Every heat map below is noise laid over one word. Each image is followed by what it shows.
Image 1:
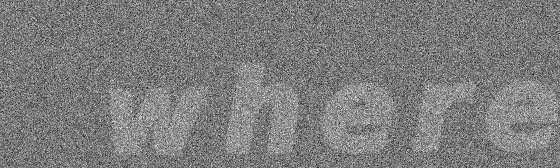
where
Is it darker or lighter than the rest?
lighter
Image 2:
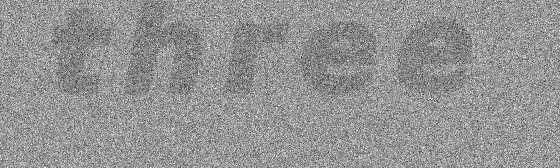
three
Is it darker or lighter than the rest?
darker
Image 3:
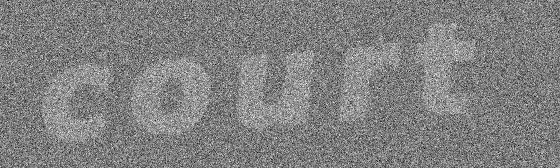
court
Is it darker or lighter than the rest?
lighter
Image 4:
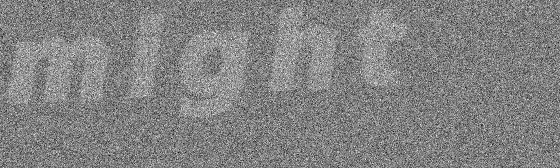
might
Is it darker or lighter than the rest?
lighter
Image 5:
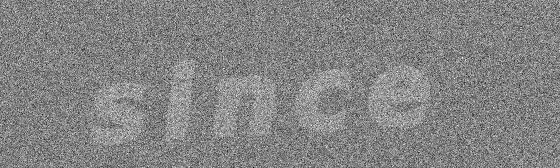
since
